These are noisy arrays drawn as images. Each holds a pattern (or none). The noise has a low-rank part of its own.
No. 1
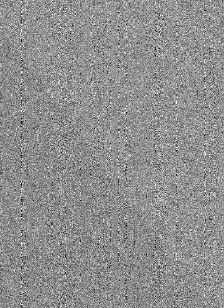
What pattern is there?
a sharp edge
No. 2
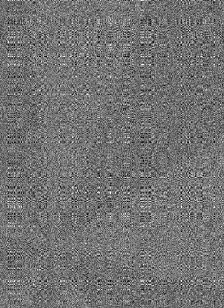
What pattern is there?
spokes from one point
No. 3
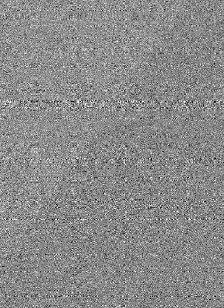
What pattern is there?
a sharp edge
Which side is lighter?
top left
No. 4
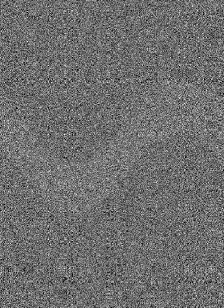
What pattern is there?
a wavy band
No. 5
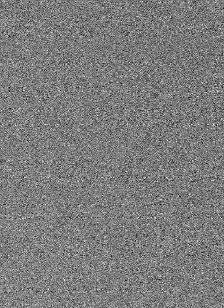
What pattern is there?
a smooth slope
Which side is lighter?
bottom left
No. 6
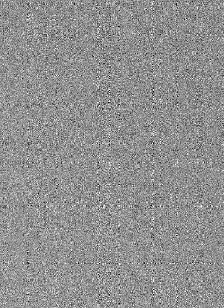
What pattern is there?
a smooth slope
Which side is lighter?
bottom left
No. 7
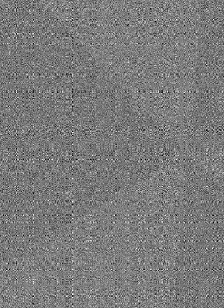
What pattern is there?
spokes from one point
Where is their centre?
middle right
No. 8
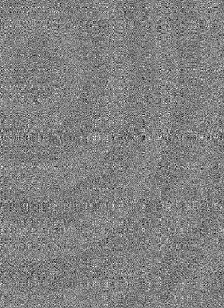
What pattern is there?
rings round one point
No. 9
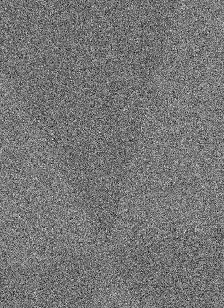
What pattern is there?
spokes from one point
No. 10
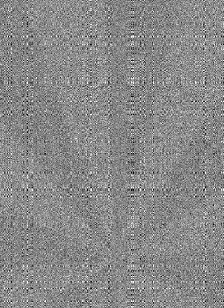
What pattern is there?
spokes from one point
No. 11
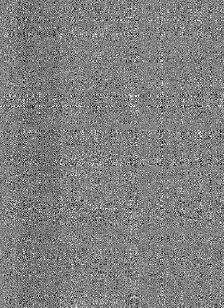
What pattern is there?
one vertical stripe
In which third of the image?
left
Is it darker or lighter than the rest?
darker
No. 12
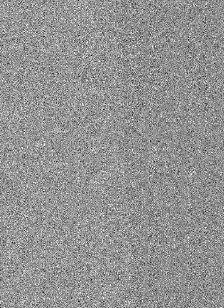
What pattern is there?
a sharp edge
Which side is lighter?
left
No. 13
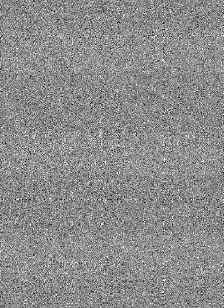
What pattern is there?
horizontal stripes
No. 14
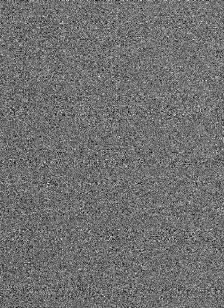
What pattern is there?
a smooth slope
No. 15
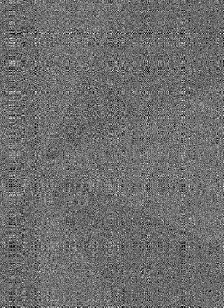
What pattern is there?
spokes from one point
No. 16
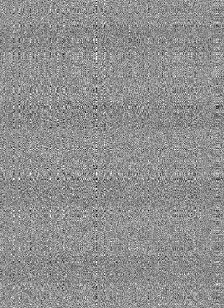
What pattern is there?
horizontal stripes
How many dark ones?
4
